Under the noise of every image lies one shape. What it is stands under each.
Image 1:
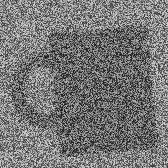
cup
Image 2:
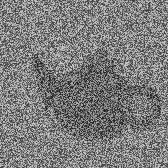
teapot
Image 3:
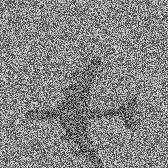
airplane
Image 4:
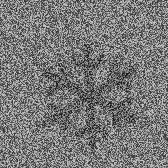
snowflake
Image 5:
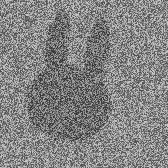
rabbit's head
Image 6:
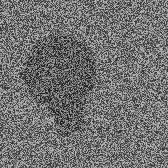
light bulb
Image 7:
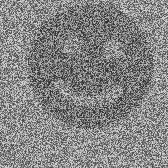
smiling face
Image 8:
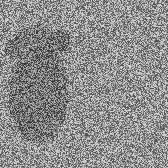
footprint
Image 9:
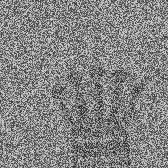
chess queen
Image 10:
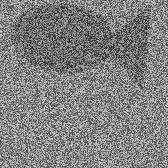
fish
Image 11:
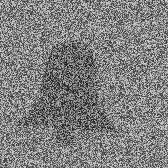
bell
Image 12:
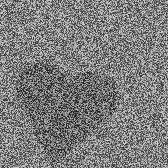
heart
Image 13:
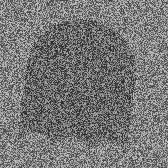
ghost
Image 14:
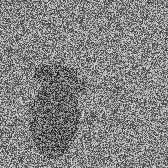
footprint
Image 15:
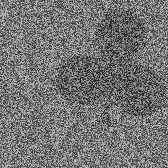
club
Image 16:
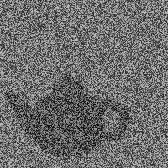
teapot
